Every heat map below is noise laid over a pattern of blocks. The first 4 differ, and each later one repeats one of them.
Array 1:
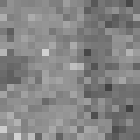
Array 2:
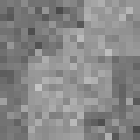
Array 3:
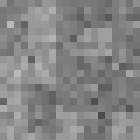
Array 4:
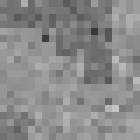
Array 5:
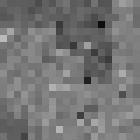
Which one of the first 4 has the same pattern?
4
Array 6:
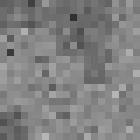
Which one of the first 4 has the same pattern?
4
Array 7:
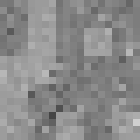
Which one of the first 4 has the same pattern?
3
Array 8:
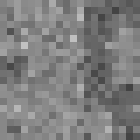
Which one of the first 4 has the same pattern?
1
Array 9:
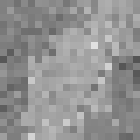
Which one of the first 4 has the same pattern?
2
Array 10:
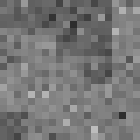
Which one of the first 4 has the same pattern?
4
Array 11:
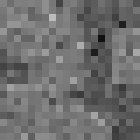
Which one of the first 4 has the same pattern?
1
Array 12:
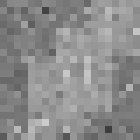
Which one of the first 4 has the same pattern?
2
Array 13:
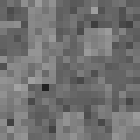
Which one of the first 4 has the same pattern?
3
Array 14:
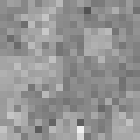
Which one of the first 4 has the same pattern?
3
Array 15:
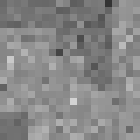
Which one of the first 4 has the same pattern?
4
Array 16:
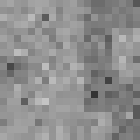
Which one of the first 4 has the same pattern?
1
